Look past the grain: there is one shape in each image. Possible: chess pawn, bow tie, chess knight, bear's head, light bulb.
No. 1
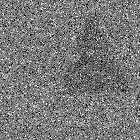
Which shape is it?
chess pawn
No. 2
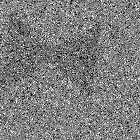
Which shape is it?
bow tie
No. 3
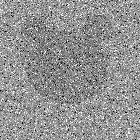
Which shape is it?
bear's head
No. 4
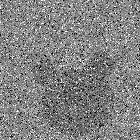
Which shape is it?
bear's head
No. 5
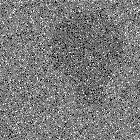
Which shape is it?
light bulb
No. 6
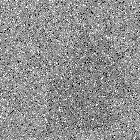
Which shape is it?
chess knight
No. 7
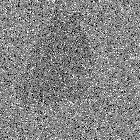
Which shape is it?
chess knight
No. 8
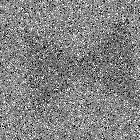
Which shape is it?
bow tie
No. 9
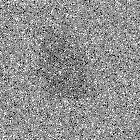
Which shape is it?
chess knight
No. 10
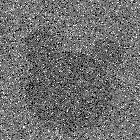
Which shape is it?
bear's head
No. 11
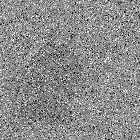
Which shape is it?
chess knight
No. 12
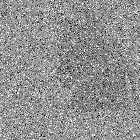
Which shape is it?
chess knight
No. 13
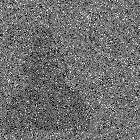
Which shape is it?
chess pawn
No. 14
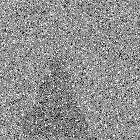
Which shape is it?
chess pawn
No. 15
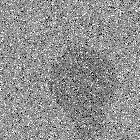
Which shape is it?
light bulb
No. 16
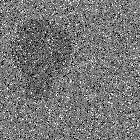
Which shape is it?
light bulb
